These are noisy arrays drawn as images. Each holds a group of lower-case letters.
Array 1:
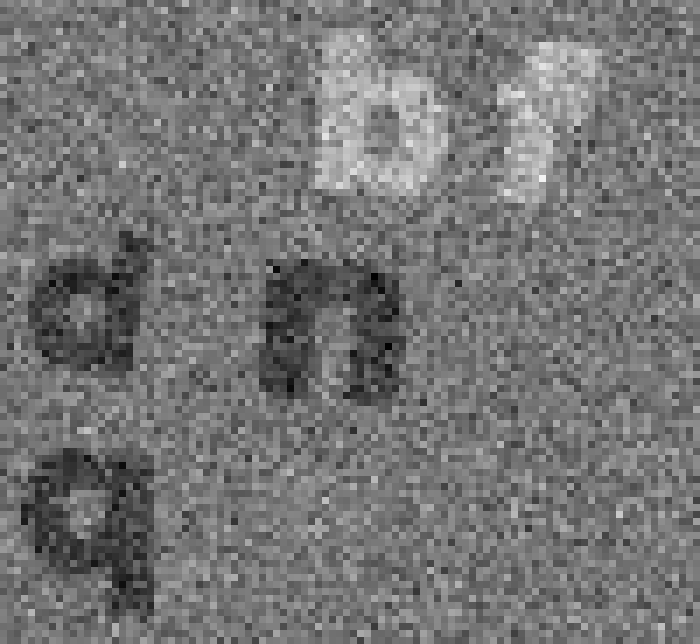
top middle: light b; top right: light f; middle left: dark d; centre: dark n; bottom left: dark q
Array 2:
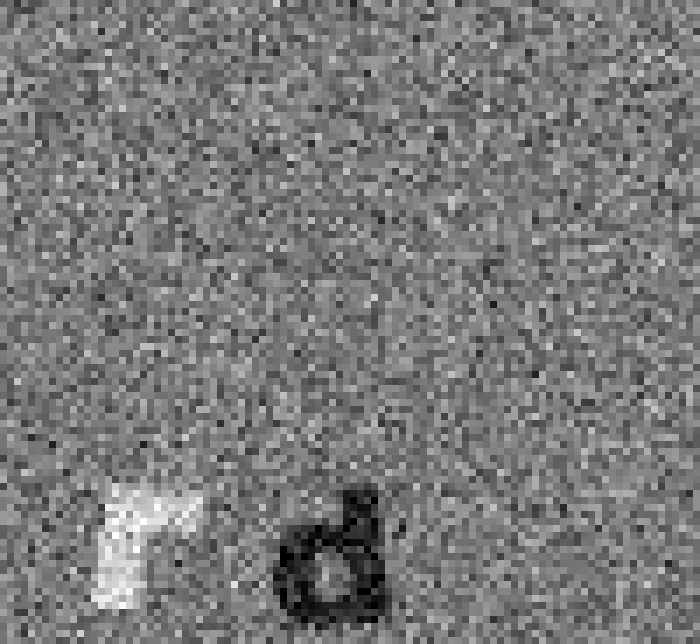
bottom left: light r; bottom middle: dark d
